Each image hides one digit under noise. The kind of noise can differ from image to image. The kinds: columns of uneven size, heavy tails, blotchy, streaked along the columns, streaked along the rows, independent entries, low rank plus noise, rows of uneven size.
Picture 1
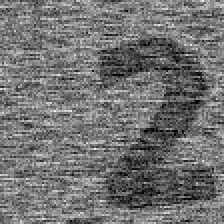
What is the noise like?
streaked along the rows
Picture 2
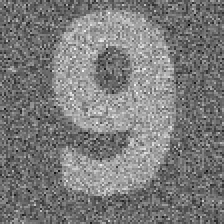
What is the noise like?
low rank plus noise
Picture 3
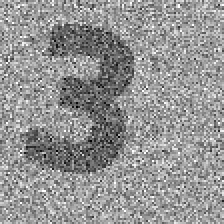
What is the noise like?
low rank plus noise
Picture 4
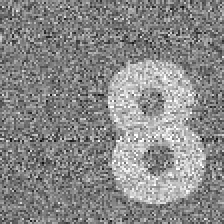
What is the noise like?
rows of uneven size
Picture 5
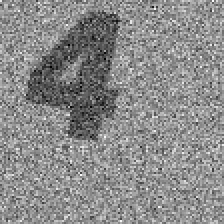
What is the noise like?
low rank plus noise
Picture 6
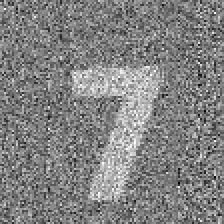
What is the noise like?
columns of uneven size
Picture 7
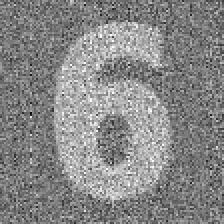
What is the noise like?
columns of uneven size
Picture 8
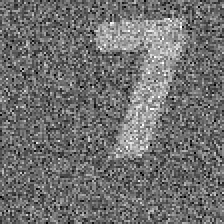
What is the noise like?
independent entries
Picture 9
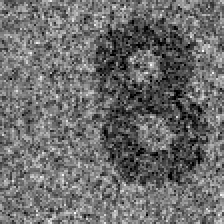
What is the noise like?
blotchy
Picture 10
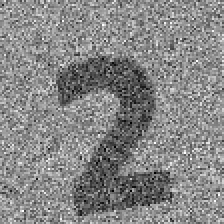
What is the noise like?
low rank plus noise
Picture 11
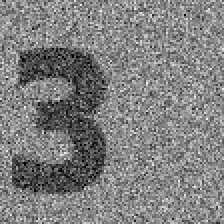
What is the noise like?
independent entries
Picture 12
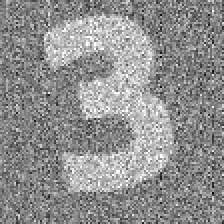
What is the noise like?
columns of uneven size
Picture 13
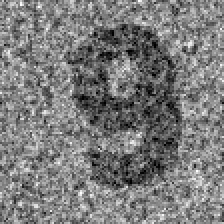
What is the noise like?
blotchy
